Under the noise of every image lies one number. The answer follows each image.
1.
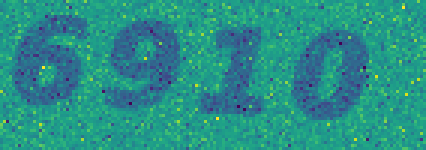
6910
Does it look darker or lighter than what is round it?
darker
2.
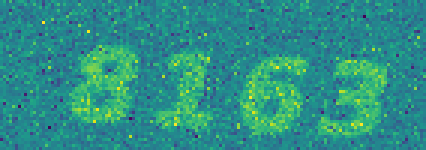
8163
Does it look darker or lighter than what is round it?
lighter
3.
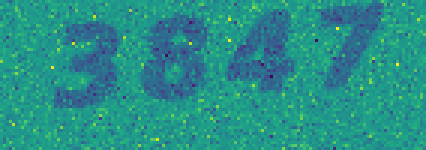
3847
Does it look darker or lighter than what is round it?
darker
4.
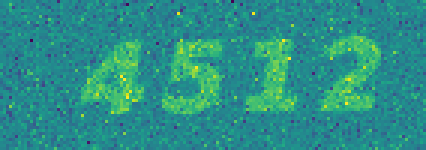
4512
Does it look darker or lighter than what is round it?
lighter
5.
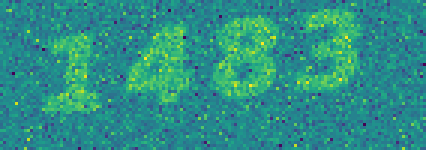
1483
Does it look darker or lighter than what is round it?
lighter
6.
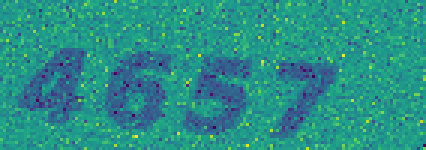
4657
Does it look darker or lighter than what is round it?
darker
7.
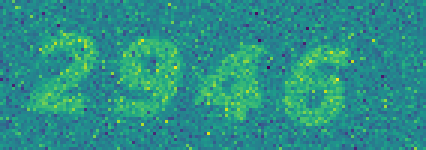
2946
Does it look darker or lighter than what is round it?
lighter
